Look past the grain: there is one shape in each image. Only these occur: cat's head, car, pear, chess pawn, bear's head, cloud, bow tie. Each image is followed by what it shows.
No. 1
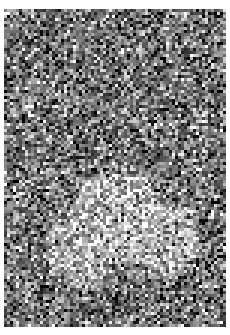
car
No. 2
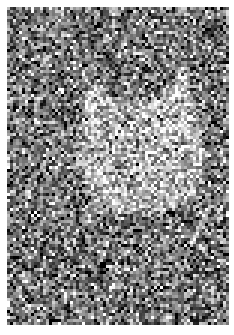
cat's head
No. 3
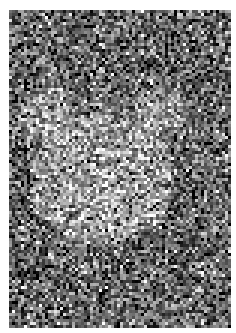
bear's head
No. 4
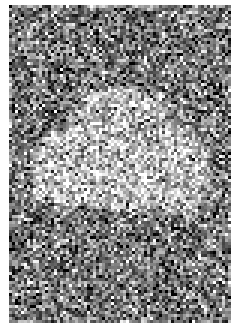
cloud
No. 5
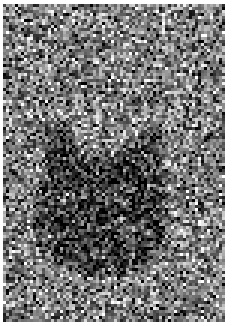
cat's head
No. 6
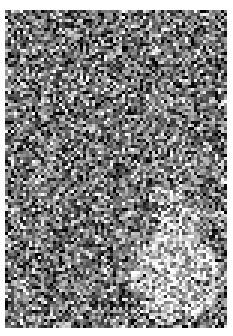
pear
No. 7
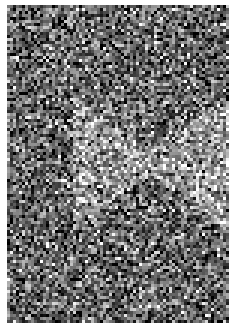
bow tie
